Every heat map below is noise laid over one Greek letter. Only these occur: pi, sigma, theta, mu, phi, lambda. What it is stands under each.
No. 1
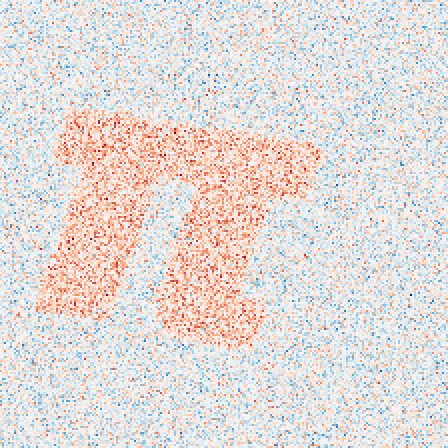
red pi
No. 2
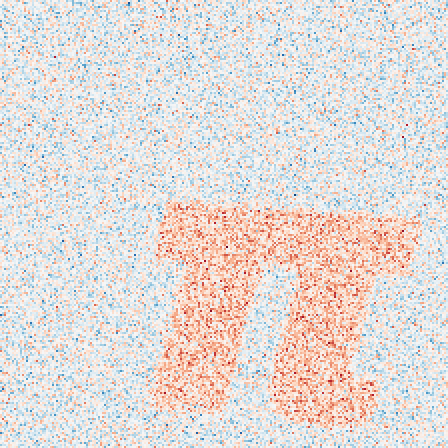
red pi
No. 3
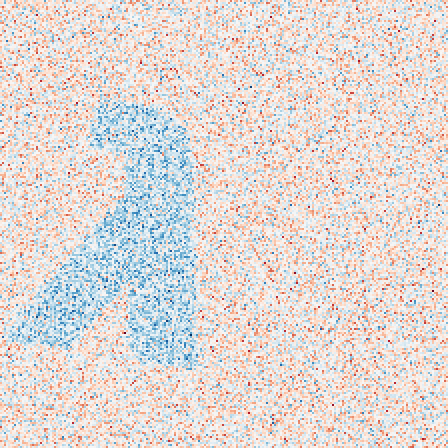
blue lambda
